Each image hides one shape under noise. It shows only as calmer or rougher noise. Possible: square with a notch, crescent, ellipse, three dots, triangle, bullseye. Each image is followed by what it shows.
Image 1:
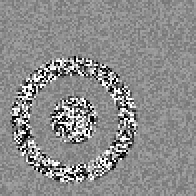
bullseye
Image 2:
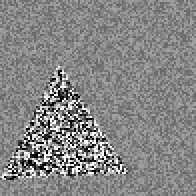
triangle
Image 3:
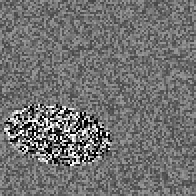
ellipse
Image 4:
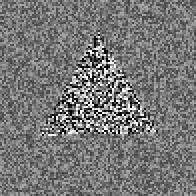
triangle
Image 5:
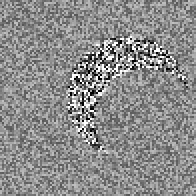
crescent
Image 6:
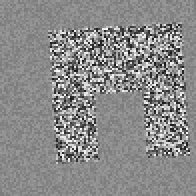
square with a notch
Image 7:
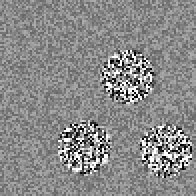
three dots
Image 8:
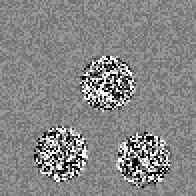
three dots
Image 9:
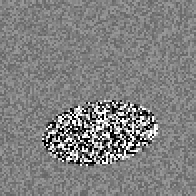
ellipse
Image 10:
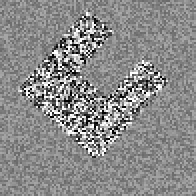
square with a notch
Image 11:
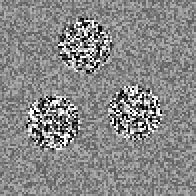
three dots
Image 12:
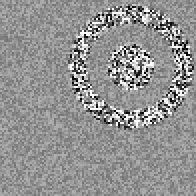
bullseye
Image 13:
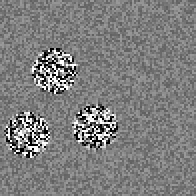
three dots
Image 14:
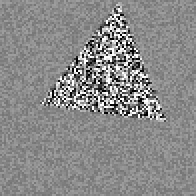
triangle
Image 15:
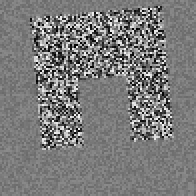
square with a notch
